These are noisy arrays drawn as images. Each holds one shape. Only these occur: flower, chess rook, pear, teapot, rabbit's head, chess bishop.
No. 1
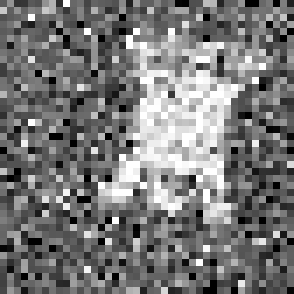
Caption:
light chess rook
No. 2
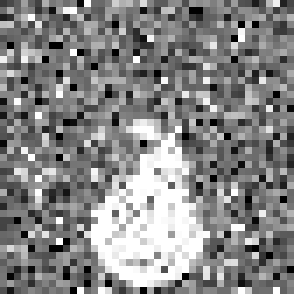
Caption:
light pear
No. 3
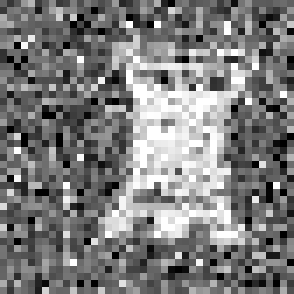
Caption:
light chess rook
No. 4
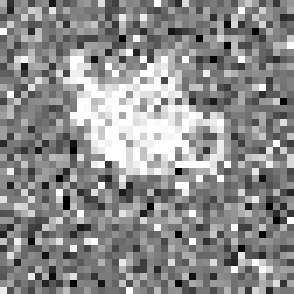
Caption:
light teapot
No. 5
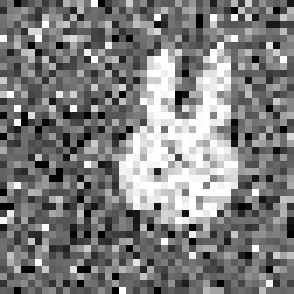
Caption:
light rabbit's head
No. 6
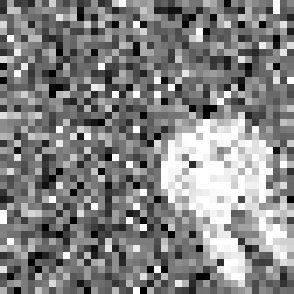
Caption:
light rabbit's head
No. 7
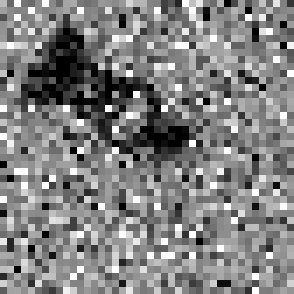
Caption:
dark chess bishop
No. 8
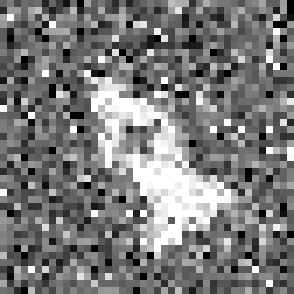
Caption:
light chess bishop
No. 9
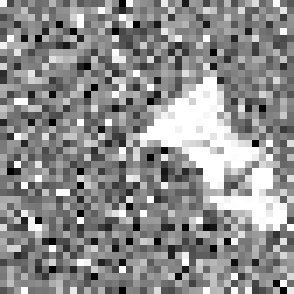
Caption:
light chess bishop
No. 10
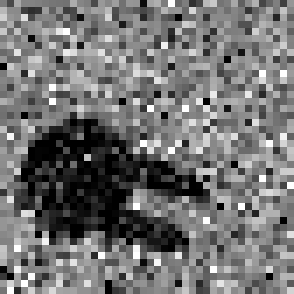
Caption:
dark rabbit's head
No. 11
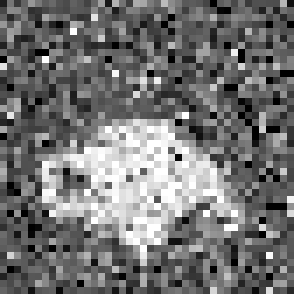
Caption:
light teapot
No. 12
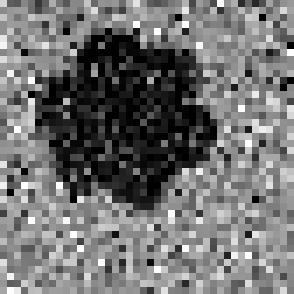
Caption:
dark flower
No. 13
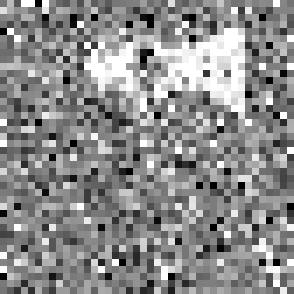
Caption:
light chess bishop
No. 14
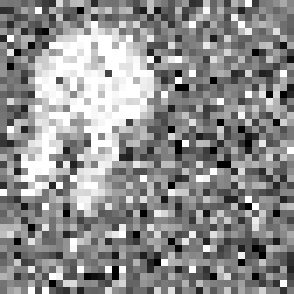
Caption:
light rabbit's head
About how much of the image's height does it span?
two thirds
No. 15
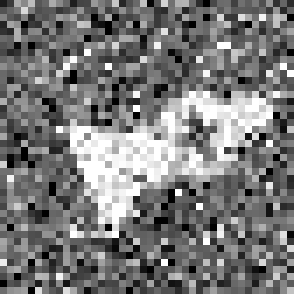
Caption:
light chess bishop
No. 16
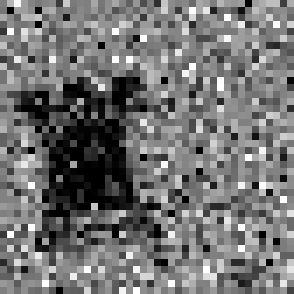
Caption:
dark chess rook
